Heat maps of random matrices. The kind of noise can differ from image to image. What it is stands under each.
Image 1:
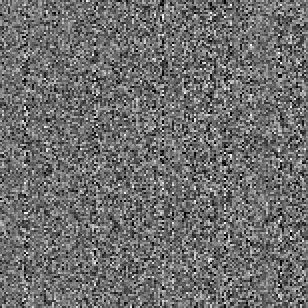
columns of uneven size
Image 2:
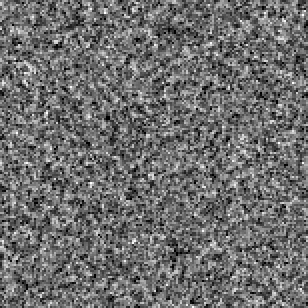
blotchy
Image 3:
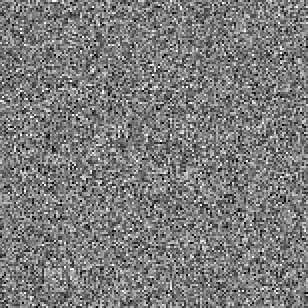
low rank plus noise
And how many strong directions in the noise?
one
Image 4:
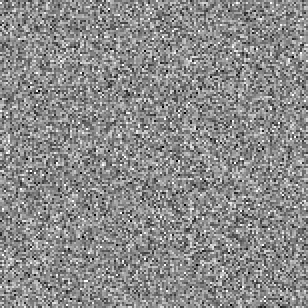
independent entries
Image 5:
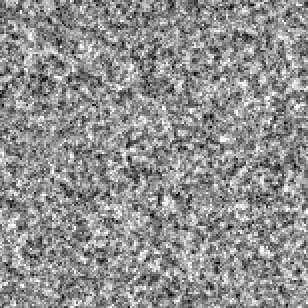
blotchy
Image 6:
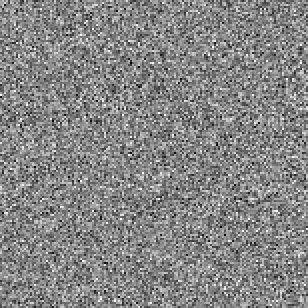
low rank plus noise
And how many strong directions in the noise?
one
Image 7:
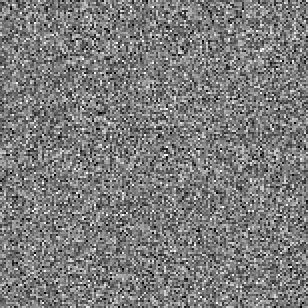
low rank plus noise
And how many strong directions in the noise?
three or four
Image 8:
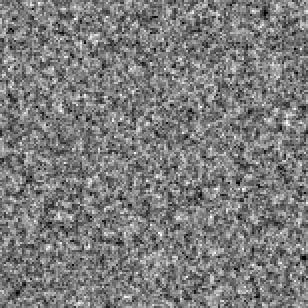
blotchy
